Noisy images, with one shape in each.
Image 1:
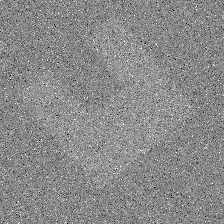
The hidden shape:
square with a notch
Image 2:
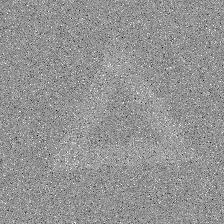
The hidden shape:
triangle frame
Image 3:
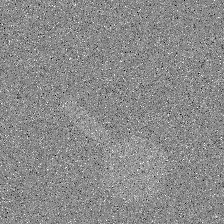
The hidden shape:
lollipop
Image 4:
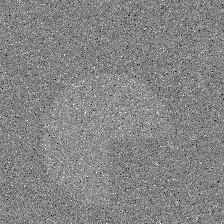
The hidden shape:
disc with a wedge cut out
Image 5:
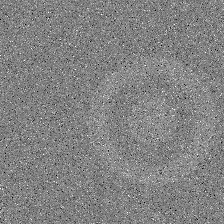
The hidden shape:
bullseye
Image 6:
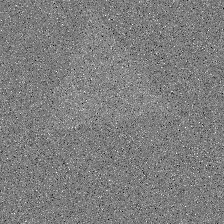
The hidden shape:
triangle
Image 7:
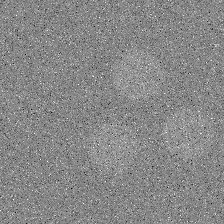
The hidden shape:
three dots
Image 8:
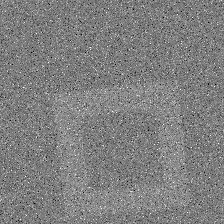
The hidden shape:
square frame
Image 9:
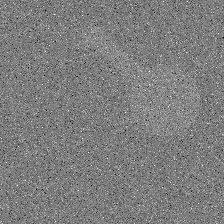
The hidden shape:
lollipop
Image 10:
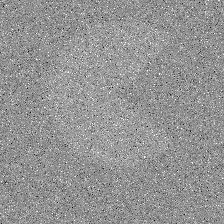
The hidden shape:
disc with a wedge cut out
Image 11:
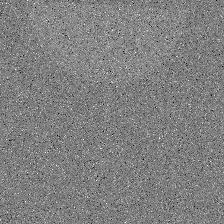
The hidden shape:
half disc
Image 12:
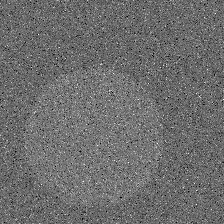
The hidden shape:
disc
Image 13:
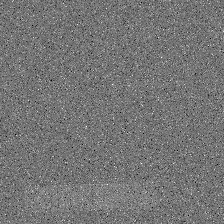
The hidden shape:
bar
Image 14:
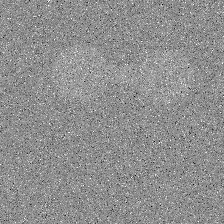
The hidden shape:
dumbbell
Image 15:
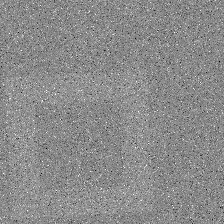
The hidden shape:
square frame
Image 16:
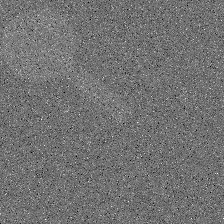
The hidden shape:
lollipop
